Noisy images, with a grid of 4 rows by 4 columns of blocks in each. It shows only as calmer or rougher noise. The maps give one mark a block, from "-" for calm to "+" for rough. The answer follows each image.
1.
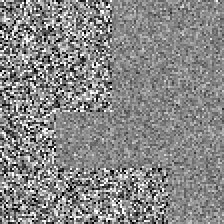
+ + - -
+ + - -
+ - - -
+ + + -
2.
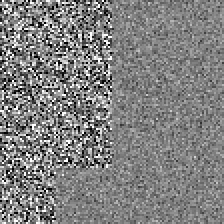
+ + - -
+ + - -
+ + - -
+ - - -
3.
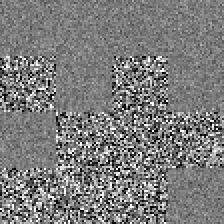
- - - -
+ - + -
- + + +
+ + + -
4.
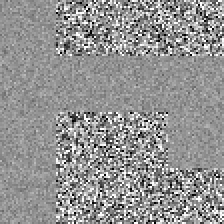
- + + +
- - - -
- + + -
- + + +
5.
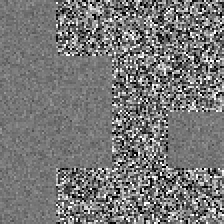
- + + +
- - + +
- - + -
- + + +
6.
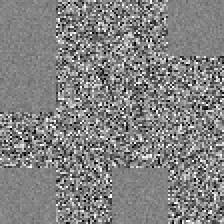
- + + -
- + + +
+ + + +
- + - +
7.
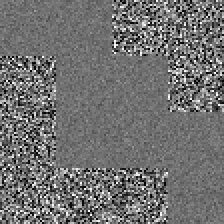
- - + +
+ - - +
+ - - -
+ + + -
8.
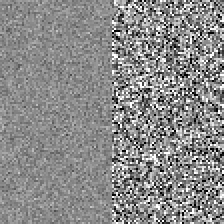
- - + +
- - + +
- - + +
- - + +
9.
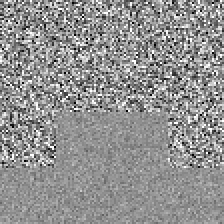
+ + + +
+ + + +
+ - - +
- - - -
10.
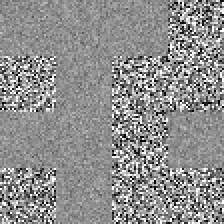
- - - +
+ - + +
- - + -
+ - + +
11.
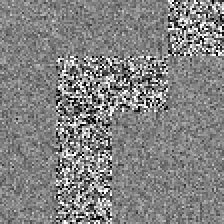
- - - +
- + + -
- + - -
- + - -
